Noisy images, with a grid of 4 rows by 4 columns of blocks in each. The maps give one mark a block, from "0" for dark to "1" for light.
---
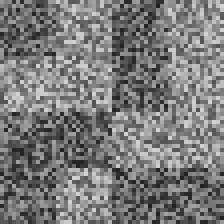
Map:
0 1 0 1
1 1 0 1
0 0 1 1
0 1 0 0
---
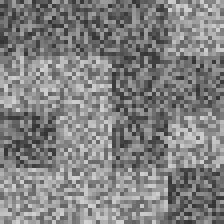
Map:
0 0 0 1
1 1 0 0
0 1 0 1
1 1 1 0
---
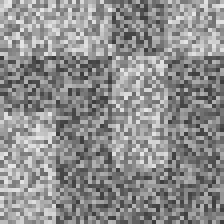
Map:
1 1 0 1
0 0 1 0
1 0 1 0
1 0 0 0
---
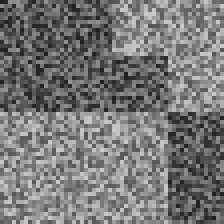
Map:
0 0 1 1
0 0 0 1
1 1 1 0
1 1 1 0
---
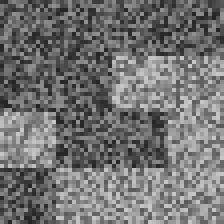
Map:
0 0 0 0
0 0 1 1
1 0 0 1
0 1 1 1
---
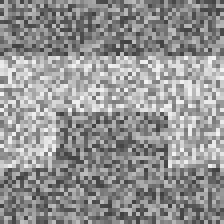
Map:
0 0 0 0
1 1 1 1
1 0 0 1
0 0 0 0
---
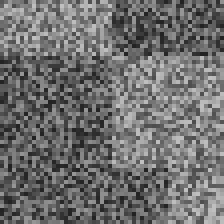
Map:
1 1 0 0
0 0 1 1
0 0 1 1
0 0 0 1
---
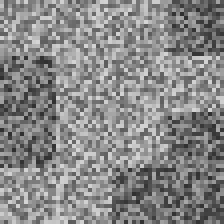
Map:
1 1 1 0
0 1 1 1
0 1 1 0
1 1 0 0
